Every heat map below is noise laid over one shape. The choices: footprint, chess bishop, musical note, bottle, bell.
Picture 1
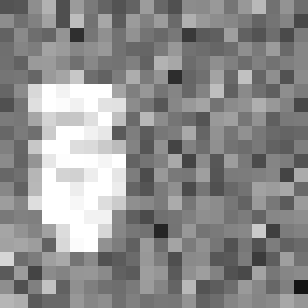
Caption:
light footprint
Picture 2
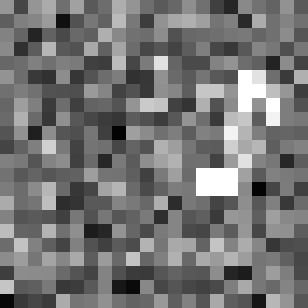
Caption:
light musical note, middle right
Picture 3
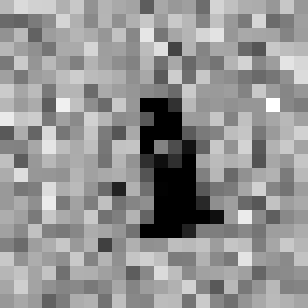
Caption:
dark chess bishop
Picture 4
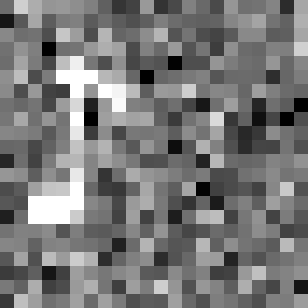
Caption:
light musical note
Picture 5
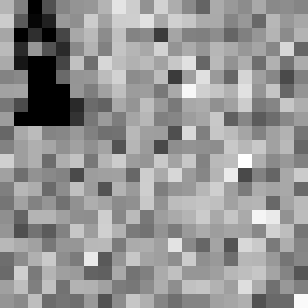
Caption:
dark chess bishop, top left
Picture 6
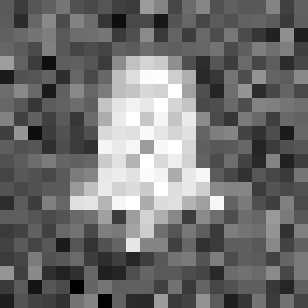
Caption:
light bell
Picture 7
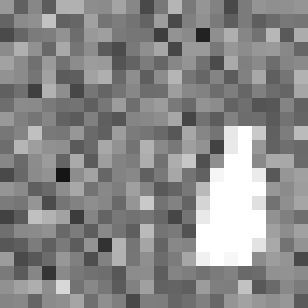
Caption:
light bottle
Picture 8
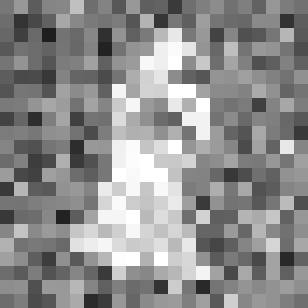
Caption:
light chess bishop
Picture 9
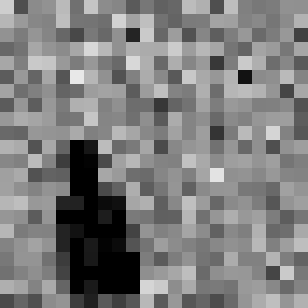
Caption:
dark bottle
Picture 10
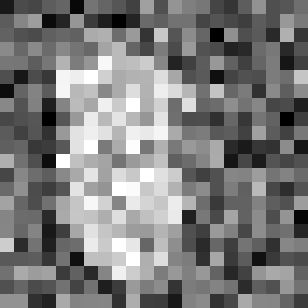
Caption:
light footprint
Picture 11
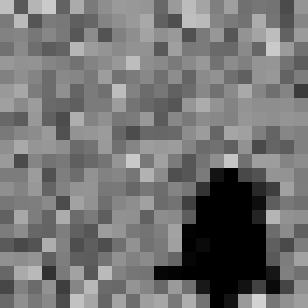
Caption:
dark bell
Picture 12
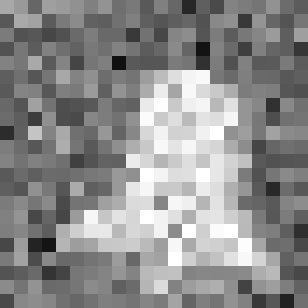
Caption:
light bell
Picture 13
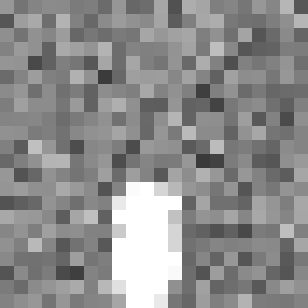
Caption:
light footprint, bottom middle
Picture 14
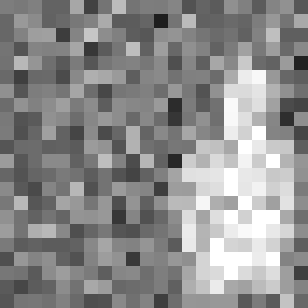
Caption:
light bottle
